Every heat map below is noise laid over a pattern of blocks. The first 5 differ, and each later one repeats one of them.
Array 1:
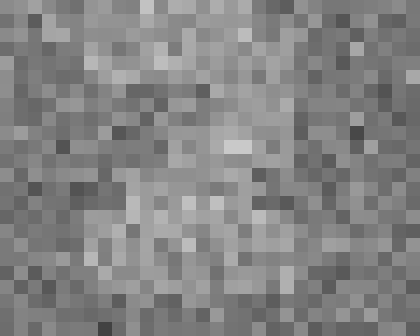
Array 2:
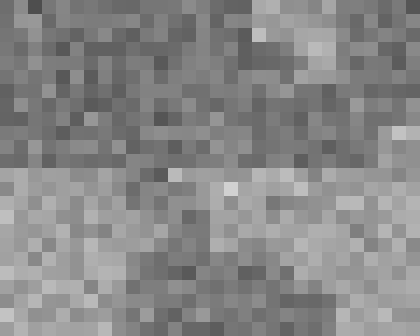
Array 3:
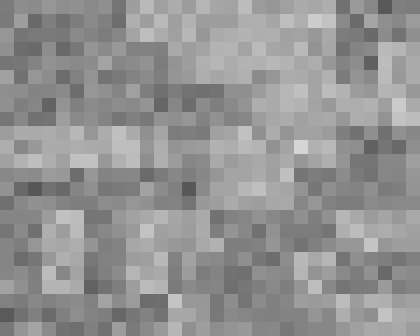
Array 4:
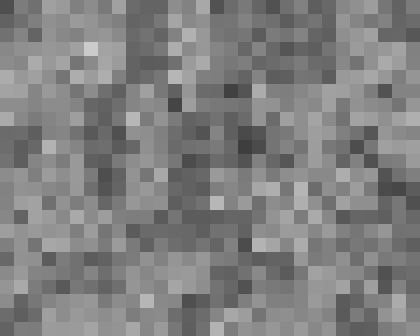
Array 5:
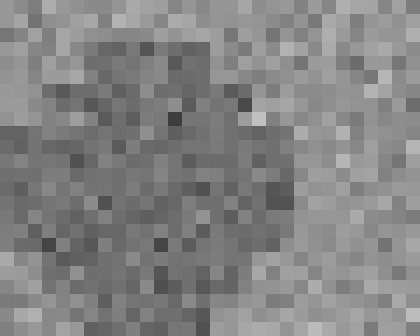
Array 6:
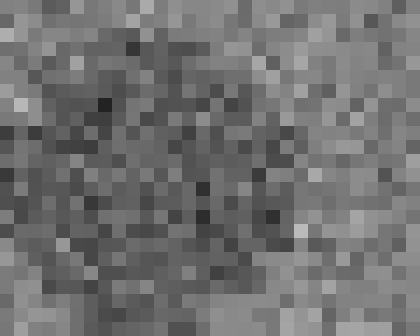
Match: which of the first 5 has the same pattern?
5
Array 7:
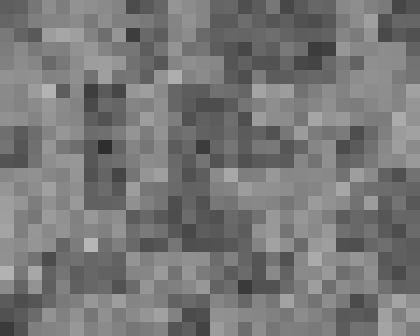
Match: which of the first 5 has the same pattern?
4
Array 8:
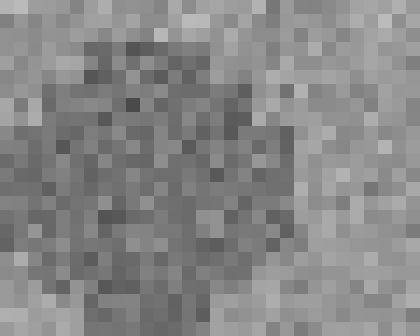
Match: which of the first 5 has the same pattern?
5
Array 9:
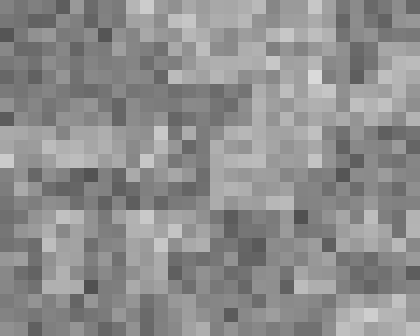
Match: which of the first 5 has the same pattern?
3
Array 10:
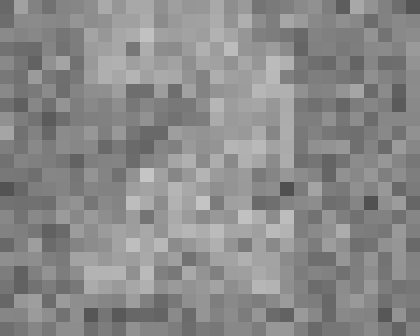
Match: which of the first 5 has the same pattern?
1
